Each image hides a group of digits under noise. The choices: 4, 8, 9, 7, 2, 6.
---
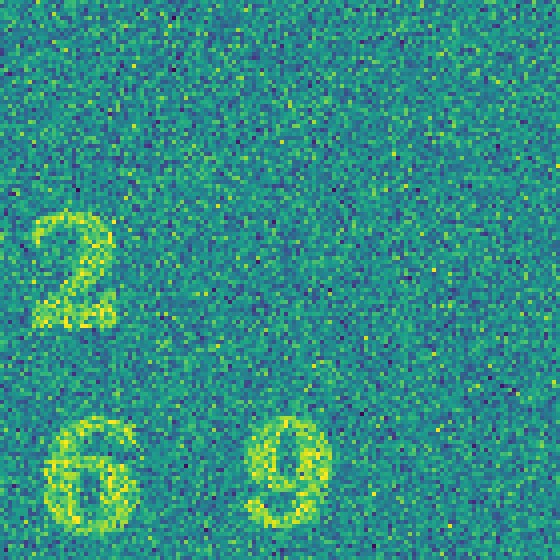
middle left: 2; bottom left: 6; bottom middle: 9
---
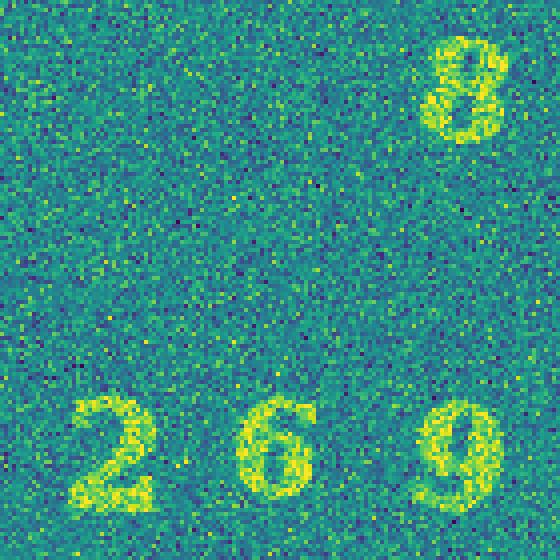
top right: 8; bottom left: 2; bottom middle: 6; bottom right: 9
